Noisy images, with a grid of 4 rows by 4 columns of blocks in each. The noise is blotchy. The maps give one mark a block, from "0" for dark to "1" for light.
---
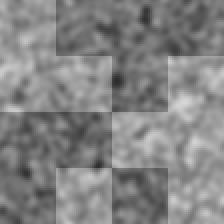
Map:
1 0 0 0
1 1 0 1
0 0 1 1
0 1 0 1
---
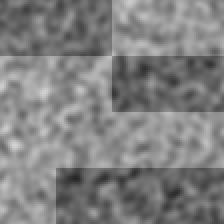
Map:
0 0 1 1
1 1 0 0
1 1 1 1
1 0 0 0
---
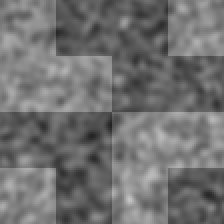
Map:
1 0 0 1
1 1 0 0
0 0 1 1
1 0 1 0
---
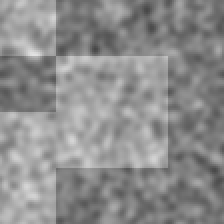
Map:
1 0 0 0
0 1 1 0
1 1 1 0
1 0 0 0
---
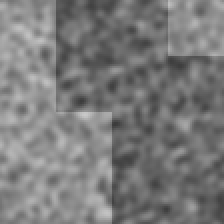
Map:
1 0 0 1
1 0 0 0
1 1 0 0
1 1 0 0
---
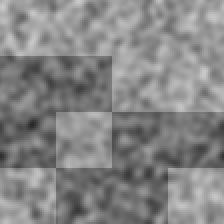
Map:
1 1 1 1
0 0 1 1
0 1 0 0
1 0 0 1
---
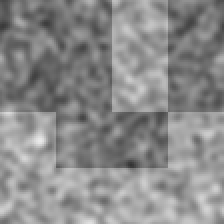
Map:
0 0 1 0
0 0 1 0
1 0 0 1
1 1 1 1
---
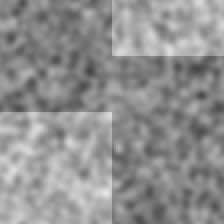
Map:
0 0 1 1
0 0 0 0
1 1 0 0
1 1 0 0
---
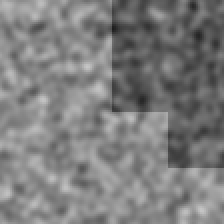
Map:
1 1 0 0
1 1 0 0
1 1 1 0
1 1 1 1
